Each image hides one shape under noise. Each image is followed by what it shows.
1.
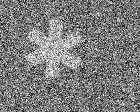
asterisk
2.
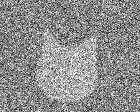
cat's head
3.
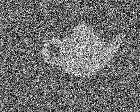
teapot
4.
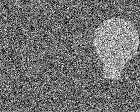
light bulb
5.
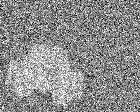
car
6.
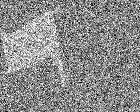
flag
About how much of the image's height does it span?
two thirds
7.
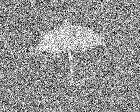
umbrella
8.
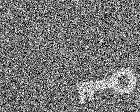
key
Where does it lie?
bottom right
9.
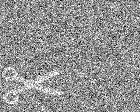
pair of scissors
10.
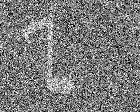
musical note
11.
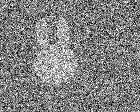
rabbit's head
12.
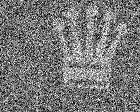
chess queen
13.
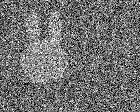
rabbit's head
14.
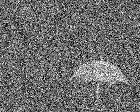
umbrella
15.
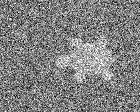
turtle
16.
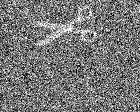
pair of scissors
